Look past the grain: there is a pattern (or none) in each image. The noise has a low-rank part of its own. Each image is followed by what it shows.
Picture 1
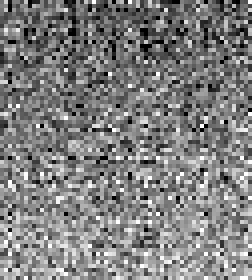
a smooth slope
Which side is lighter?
bottom
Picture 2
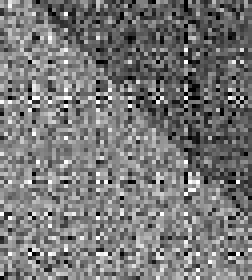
a sharp edge
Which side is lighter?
bottom left
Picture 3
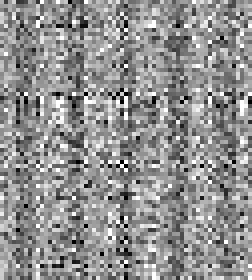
vertical stripes
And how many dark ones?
5
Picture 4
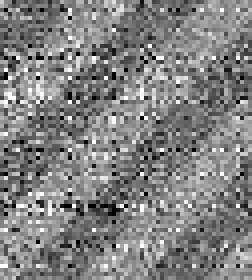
diagonal stripes
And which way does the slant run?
bottom left to top right
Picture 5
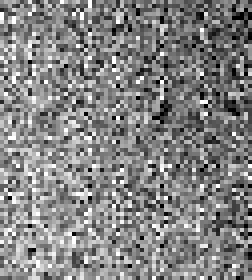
a smooth slope
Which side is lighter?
bottom left
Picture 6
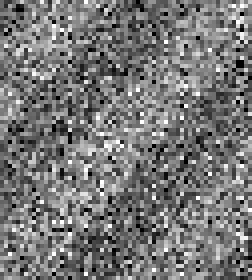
diagonal stripes
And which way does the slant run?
bottom left to top right
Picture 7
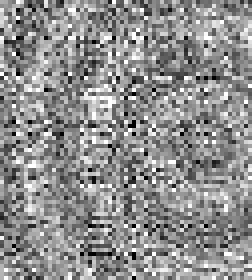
rings round one point
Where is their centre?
middle right
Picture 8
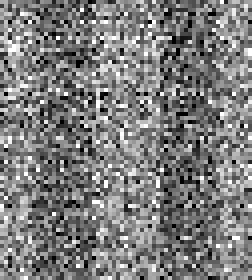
vertical stripes
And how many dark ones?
2
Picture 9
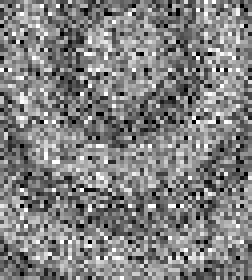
rings round one point
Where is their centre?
top middle
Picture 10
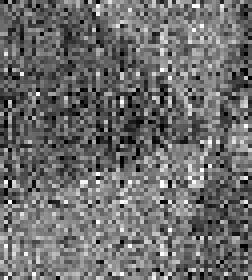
spokes from one point
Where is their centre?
middle right
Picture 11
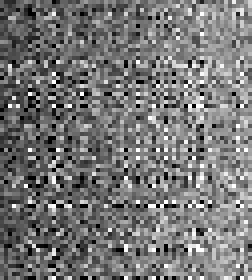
a smooth slope
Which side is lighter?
right
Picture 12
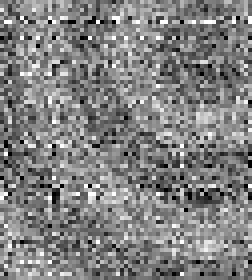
rings round one point
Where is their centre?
top right
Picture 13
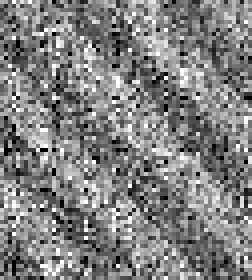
diagonal stripes
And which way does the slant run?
top left to bottom right
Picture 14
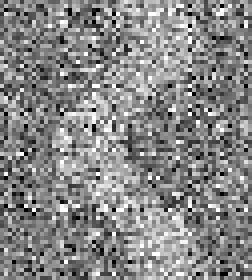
a wavy band
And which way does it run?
top to bottom
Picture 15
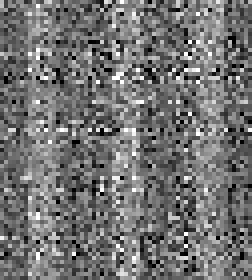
vertical stripes
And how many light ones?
3
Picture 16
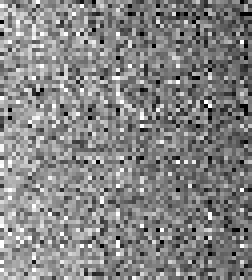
a smooth slope
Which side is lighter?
left
